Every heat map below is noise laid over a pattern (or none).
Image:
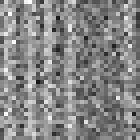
bands of columns
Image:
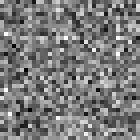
only noise
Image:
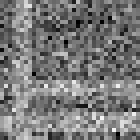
bands of rows crossing bands of columns
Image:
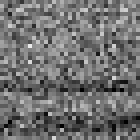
bands of rows
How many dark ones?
2
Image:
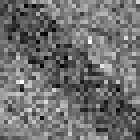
a diagonal band
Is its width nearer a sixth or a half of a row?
a half
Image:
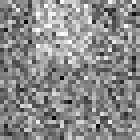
one block
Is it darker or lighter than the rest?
lighter
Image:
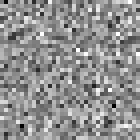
only noise
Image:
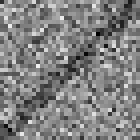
a diagonal band
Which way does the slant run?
bottom left to top right
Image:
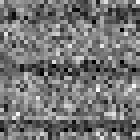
bands of rows
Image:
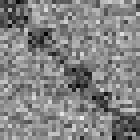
blocks along the diagonal
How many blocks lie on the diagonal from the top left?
6
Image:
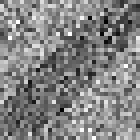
a diagonal band
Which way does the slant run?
bottom left to top right
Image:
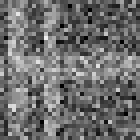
bands of rows crossing bands of columns
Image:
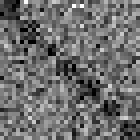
blocks along the diagonal
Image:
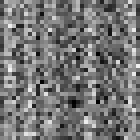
bands of columns
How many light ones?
5
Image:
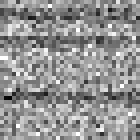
bands of rows
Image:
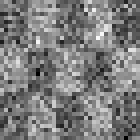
a checkerboard
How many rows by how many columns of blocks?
3 by 5
